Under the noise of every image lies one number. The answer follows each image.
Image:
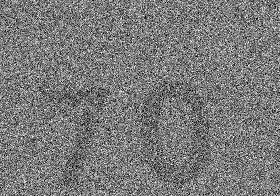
70
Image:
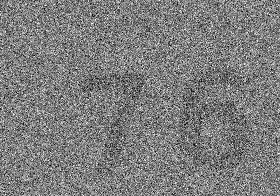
76
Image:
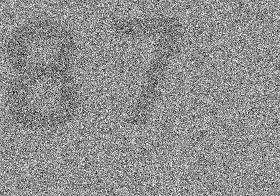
87
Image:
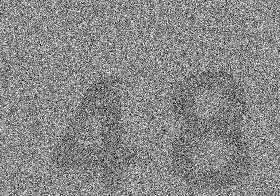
48
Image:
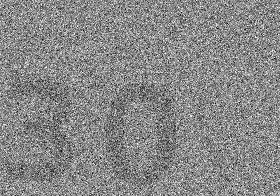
30
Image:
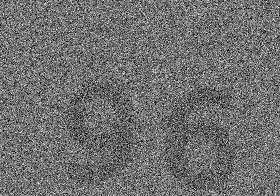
96
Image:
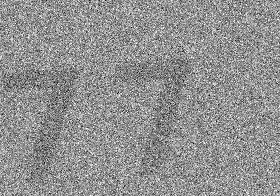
77
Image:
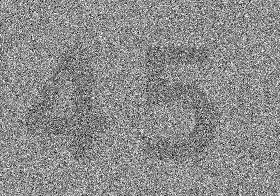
45
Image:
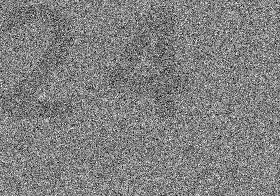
24
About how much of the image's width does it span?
two thirds
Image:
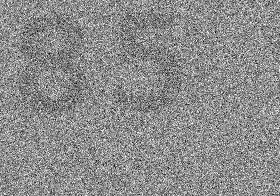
85
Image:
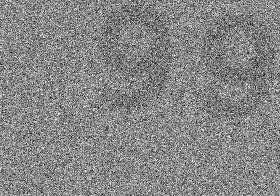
99
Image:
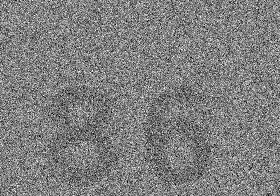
86
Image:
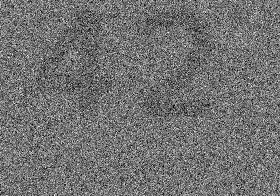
42
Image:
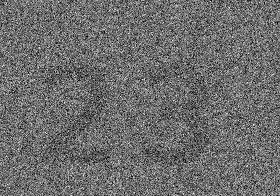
23
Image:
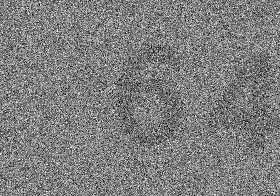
64
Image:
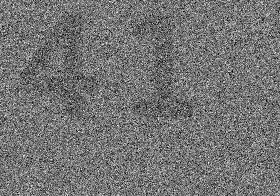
41
